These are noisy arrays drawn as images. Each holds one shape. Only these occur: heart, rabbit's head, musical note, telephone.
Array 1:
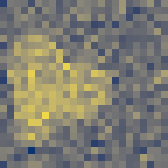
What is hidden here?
light heart
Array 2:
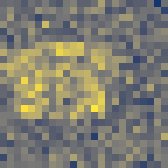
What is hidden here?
light telephone
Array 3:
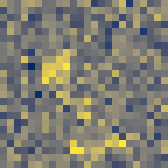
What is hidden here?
light musical note
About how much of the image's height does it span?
two thirds
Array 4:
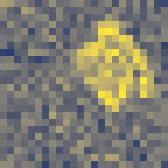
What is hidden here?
light telephone
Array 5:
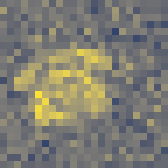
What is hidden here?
light telephone
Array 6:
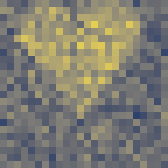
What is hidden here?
light heart
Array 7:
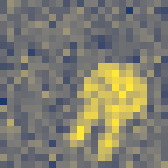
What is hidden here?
light rabbit's head
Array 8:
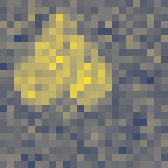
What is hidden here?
light heart
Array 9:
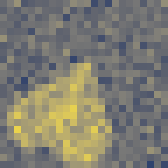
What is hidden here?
light heart
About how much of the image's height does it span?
two thirds
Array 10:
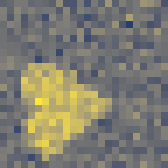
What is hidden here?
light heart
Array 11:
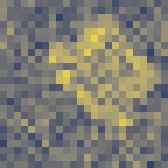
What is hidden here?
light telephone
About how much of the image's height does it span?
two thirds
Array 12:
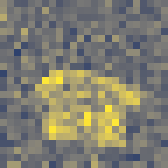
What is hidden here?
light telephone
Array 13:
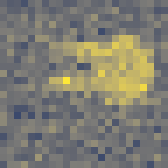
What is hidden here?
light rabbit's head
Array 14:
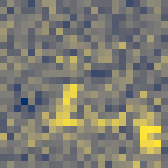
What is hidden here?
light musical note
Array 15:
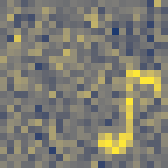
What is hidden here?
light musical note
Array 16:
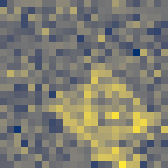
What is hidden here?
light telephone
